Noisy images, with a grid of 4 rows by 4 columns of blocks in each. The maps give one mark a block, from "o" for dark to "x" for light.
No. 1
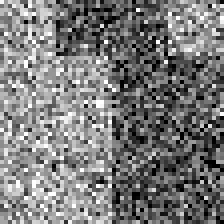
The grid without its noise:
xoox
xxoo
xxoo
xxoo
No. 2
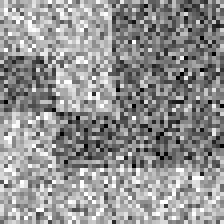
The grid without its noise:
xxoo
oxoo
xooo
xxxx
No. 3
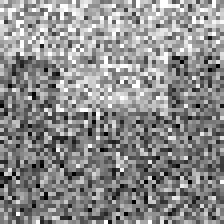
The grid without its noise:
xxxx
oxxo
oooo
oooo
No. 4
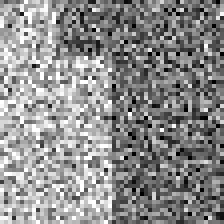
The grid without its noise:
xooo
xxoo
xxoo
xxoo
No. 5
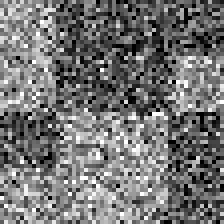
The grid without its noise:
xooo
xoox
oxxo
xxxo
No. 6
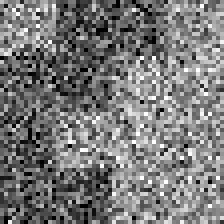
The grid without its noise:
xoox
ooxx
oxxx
ooxx
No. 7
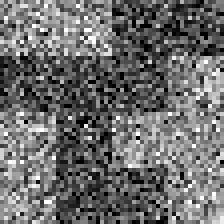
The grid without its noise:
xxoo
ooox
xoxx
xoox
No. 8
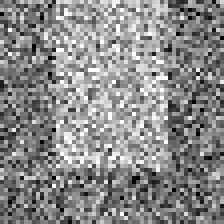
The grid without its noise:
oxxo
oxxo
oxxo
oooo
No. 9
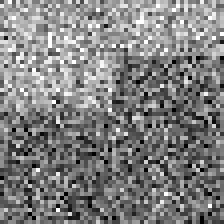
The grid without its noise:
xxxx
xxoo
oooo
oooo
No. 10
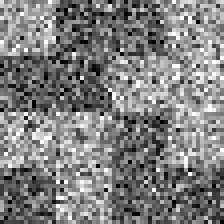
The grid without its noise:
xoox
ooxx
xxox
oxoo
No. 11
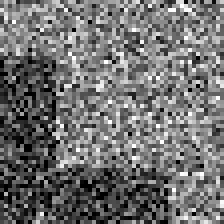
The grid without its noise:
xxxx
oxxx
oxxx
ooox
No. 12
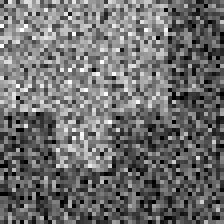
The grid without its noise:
xxxo
xxxo
oxoo
oooo
